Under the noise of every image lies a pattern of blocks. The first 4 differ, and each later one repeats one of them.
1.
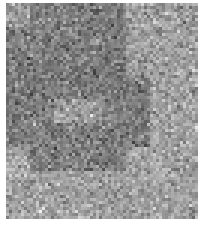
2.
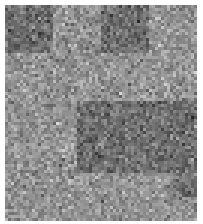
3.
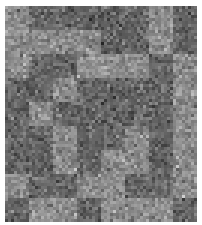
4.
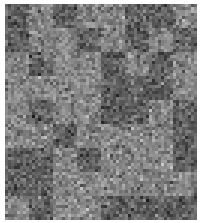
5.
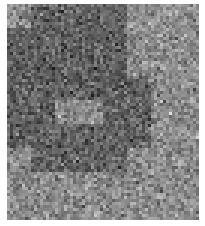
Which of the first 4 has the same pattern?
1
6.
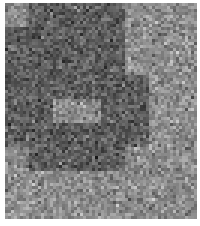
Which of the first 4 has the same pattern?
1
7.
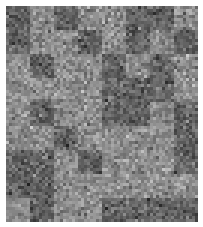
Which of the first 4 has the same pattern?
4
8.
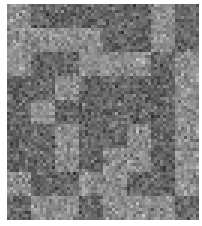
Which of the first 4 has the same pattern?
3
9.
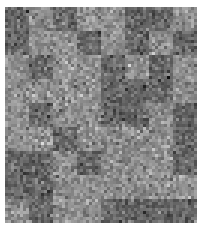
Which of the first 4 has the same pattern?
4
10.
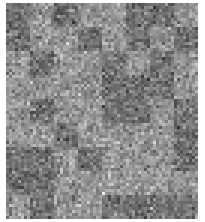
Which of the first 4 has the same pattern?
4
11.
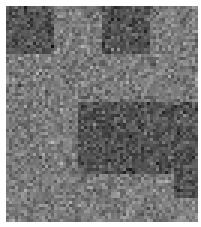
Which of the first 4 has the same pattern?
2
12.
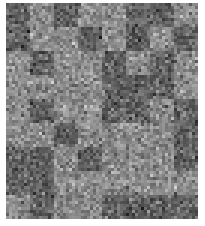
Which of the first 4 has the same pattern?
4
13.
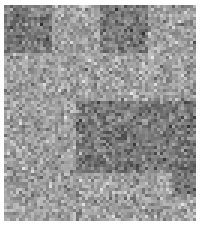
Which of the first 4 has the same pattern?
2
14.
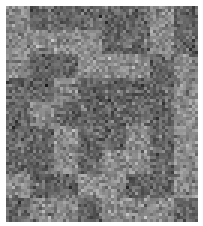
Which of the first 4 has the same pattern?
3
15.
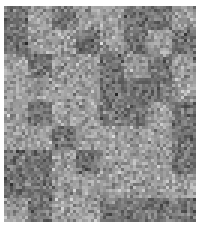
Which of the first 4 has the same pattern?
4
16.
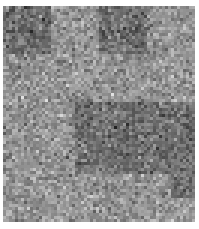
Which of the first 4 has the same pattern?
2
